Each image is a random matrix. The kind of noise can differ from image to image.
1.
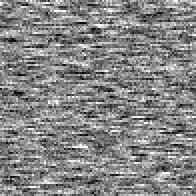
streaked along the rows
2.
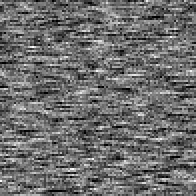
streaked along the rows
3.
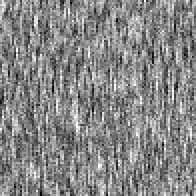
streaked along the columns
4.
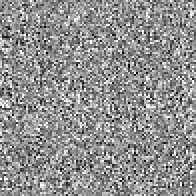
low rank plus noise
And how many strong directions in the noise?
five to eight
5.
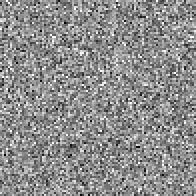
independent entries
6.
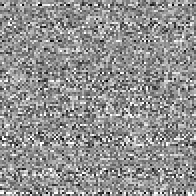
rows of uneven size
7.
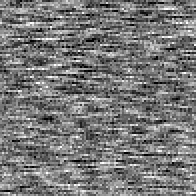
streaked along the rows
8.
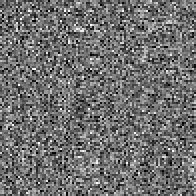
low rank plus noise
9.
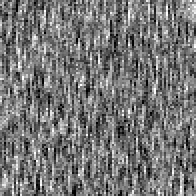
streaked along the columns
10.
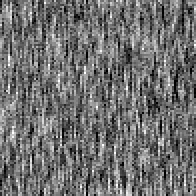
streaked along the columns
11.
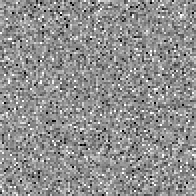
heavy tails
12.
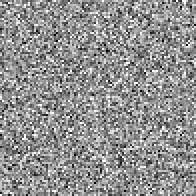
independent entries
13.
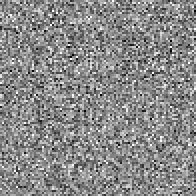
low rank plus noise
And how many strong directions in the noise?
five to eight
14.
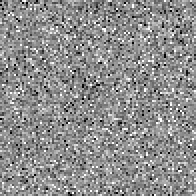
heavy tails
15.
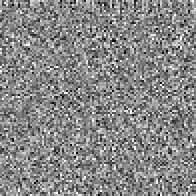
low rank plus noise
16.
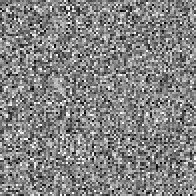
low rank plus noise
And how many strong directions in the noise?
five to eight
